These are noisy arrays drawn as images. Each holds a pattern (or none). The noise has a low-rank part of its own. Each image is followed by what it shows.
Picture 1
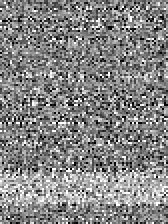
one band of rows
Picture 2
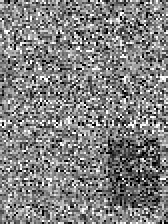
one block
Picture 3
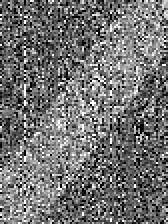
a diagonal band
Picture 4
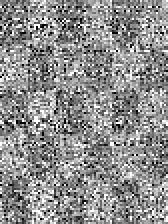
a checkerboard
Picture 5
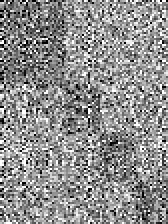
blocks along the diagonal
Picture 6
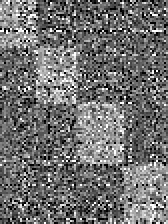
blocks along the diagonal
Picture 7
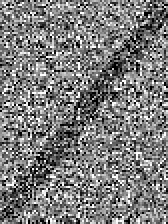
a diagonal band
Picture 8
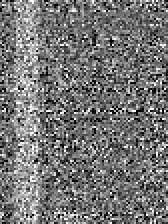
one band of columns
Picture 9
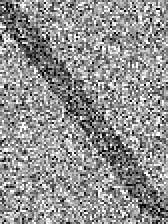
a diagonal band
